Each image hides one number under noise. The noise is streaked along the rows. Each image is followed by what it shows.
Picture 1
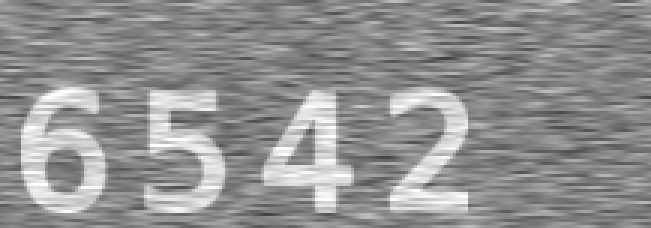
6542
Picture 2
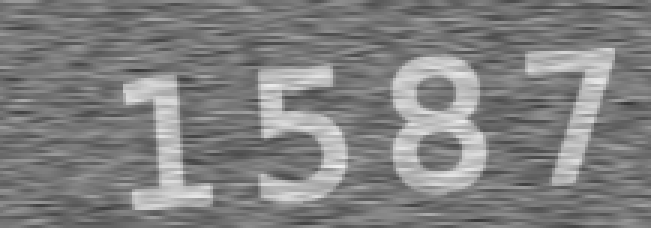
1587
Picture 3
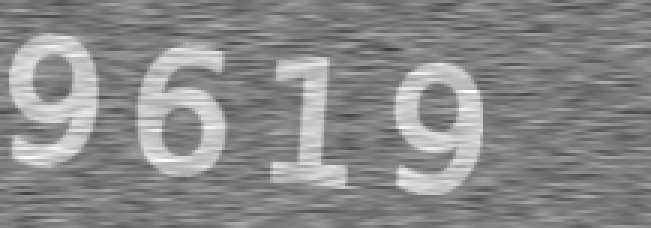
9619
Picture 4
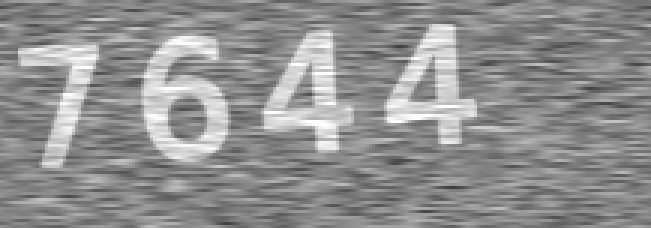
7644
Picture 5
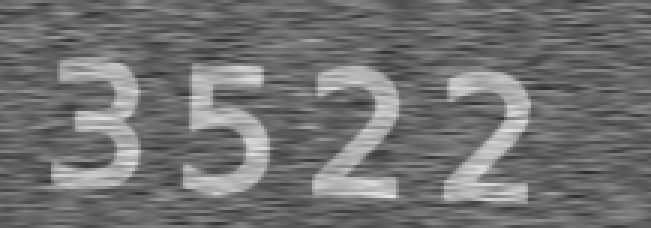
3522
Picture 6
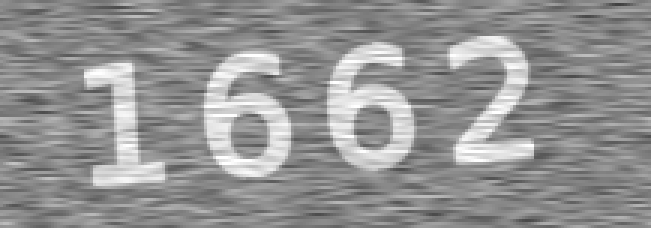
1662
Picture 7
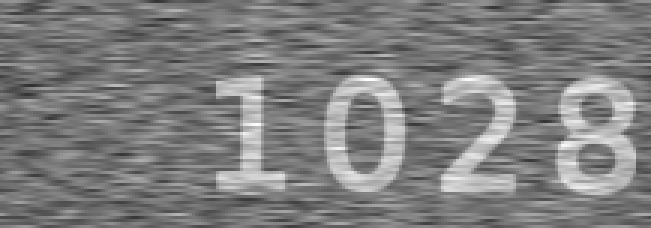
1028
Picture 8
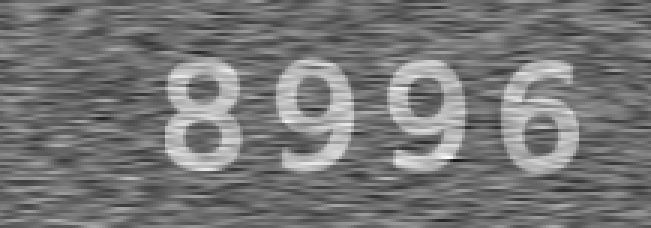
8996
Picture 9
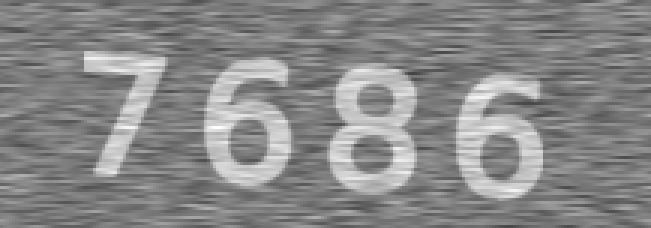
7686
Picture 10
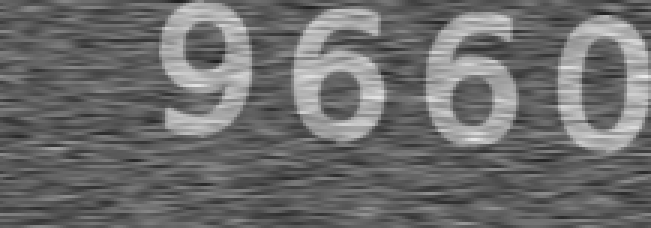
9660
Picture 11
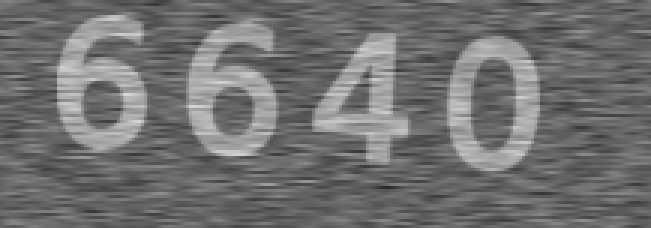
6640
